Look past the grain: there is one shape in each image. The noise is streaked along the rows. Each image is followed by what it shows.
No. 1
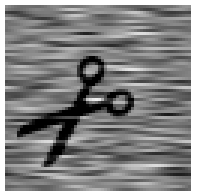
pair of scissors
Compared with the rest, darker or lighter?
darker
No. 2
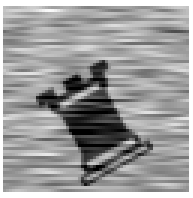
chess rook
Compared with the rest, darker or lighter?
darker
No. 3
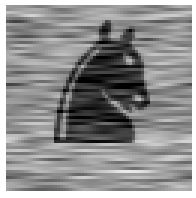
chess knight
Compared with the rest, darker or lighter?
darker
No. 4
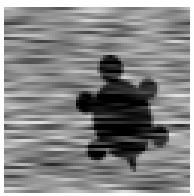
turtle
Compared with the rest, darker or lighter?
darker
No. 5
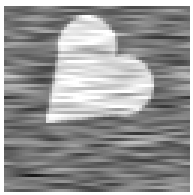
heart
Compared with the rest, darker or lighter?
lighter
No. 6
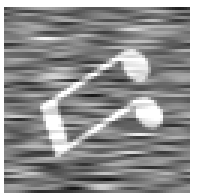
pair of musical notes
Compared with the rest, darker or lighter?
lighter
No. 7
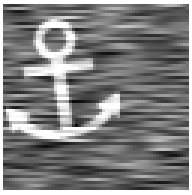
anchor
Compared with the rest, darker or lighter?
lighter
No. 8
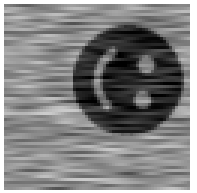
smiling face
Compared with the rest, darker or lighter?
darker
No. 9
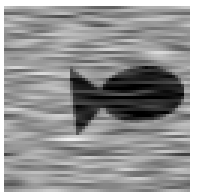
fish
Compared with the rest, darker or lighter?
darker
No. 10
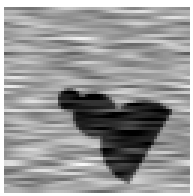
chess pawn
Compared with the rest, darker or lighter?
darker
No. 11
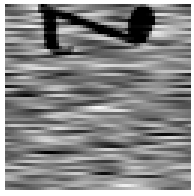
musical note
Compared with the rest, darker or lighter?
darker
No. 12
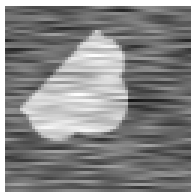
cloud
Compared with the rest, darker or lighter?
lighter
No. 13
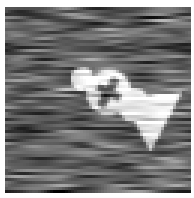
chess bishop
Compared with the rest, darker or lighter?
lighter
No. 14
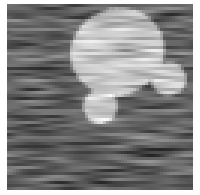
bear's head
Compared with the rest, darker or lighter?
lighter
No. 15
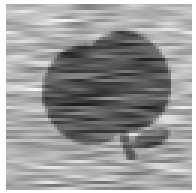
apple
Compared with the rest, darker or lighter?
darker
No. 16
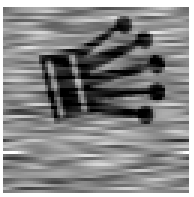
chess queen
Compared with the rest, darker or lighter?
darker
